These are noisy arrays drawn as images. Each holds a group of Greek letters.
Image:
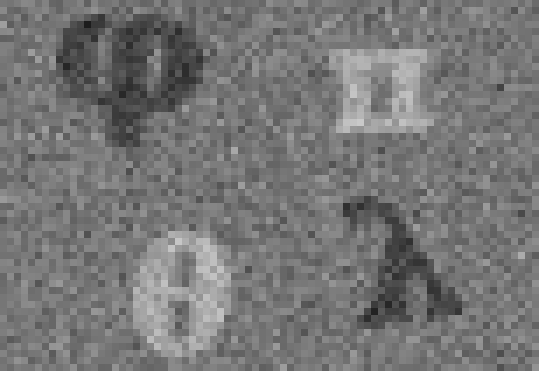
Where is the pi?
top right
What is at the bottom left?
theta
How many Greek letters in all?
4
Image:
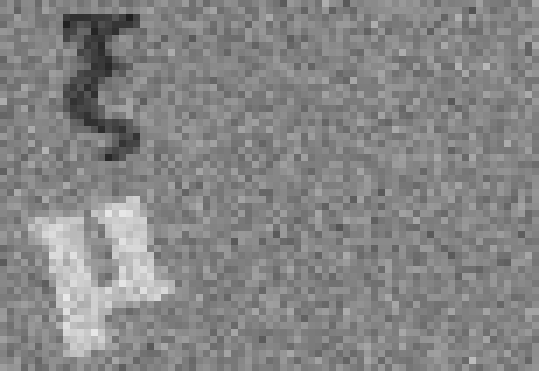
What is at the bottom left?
mu
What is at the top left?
xi
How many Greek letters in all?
2
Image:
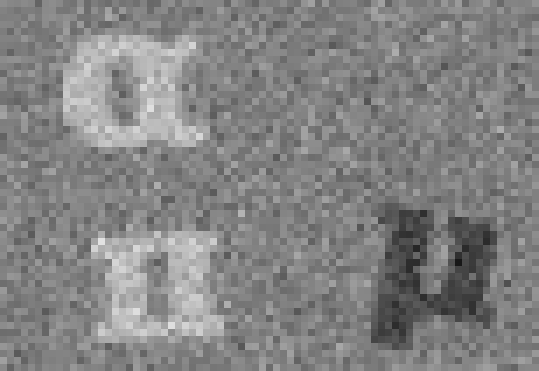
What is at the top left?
alpha
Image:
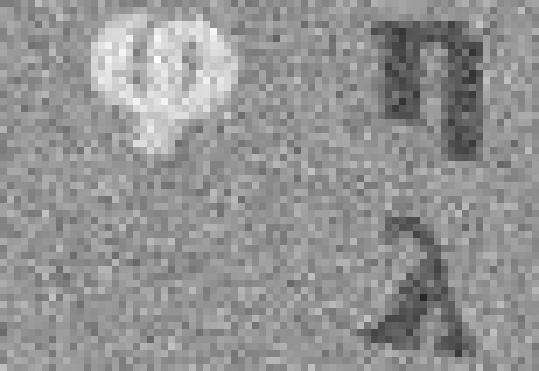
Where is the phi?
top left
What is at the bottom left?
nothing
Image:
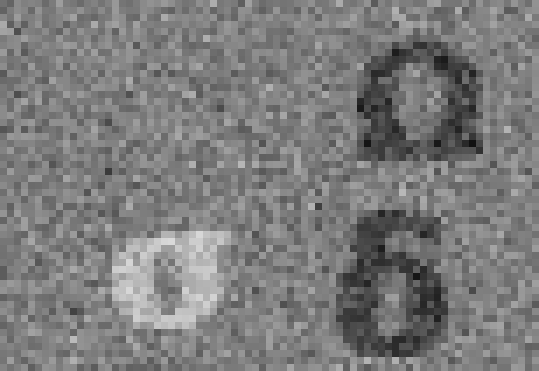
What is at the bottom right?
delta
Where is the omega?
top right
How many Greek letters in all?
3
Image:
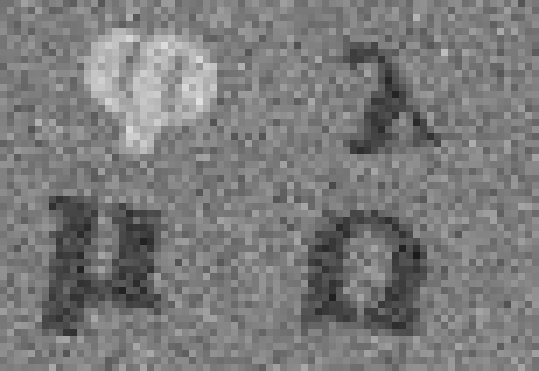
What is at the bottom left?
mu
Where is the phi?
top left
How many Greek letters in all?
4
